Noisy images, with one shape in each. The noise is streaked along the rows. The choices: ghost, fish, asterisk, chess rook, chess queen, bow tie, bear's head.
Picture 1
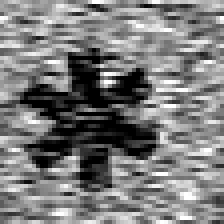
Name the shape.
asterisk
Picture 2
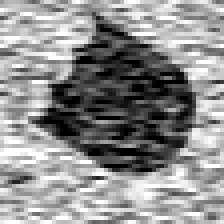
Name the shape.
ghost
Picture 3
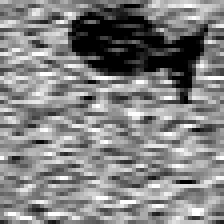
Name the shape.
fish
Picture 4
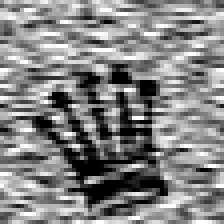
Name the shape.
chess queen
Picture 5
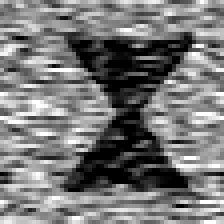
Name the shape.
bow tie
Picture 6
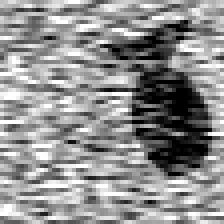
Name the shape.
fish
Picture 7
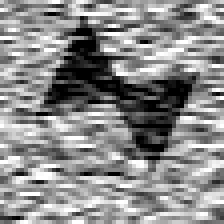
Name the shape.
bow tie
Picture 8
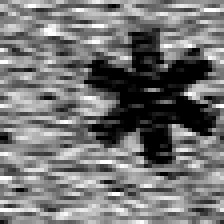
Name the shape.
asterisk
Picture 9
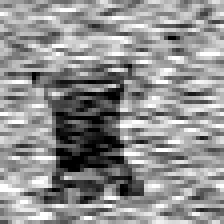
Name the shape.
chess rook
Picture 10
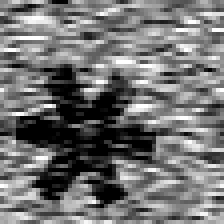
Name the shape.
asterisk
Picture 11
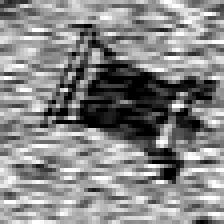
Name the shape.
chess rook
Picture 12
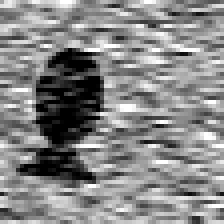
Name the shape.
fish
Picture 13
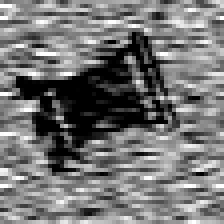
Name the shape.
chess rook
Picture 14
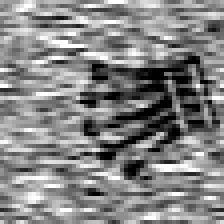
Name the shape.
chess queen
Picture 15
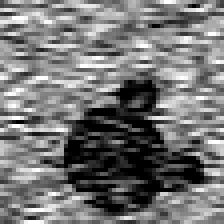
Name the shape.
bear's head
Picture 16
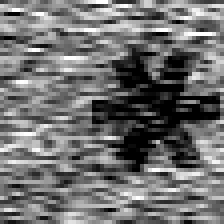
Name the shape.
asterisk
